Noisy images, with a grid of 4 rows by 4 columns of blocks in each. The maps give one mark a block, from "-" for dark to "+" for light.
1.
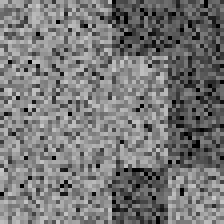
+ + - -
+ + + -
+ + + -
+ + - +
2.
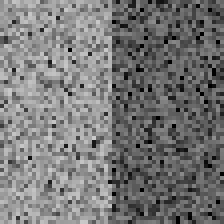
+ + - -
+ + - -
+ + - -
+ + - -
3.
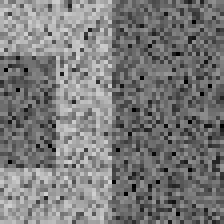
+ + - -
- + - -
- + - -
+ + - -
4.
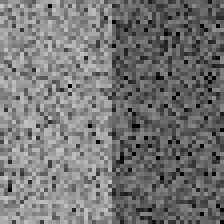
+ + - -
+ + - -
+ + - -
+ + - -
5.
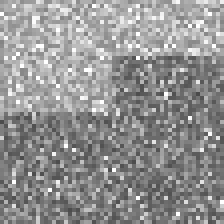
+ + + +
+ + - -
- - - -
- - - -
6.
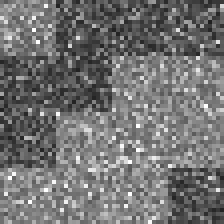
+ - - -
- - + +
- + + +
+ + + -
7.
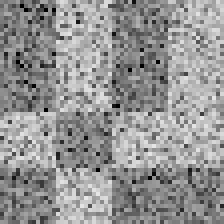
- + - +
- + - +
+ - + +
- + - -
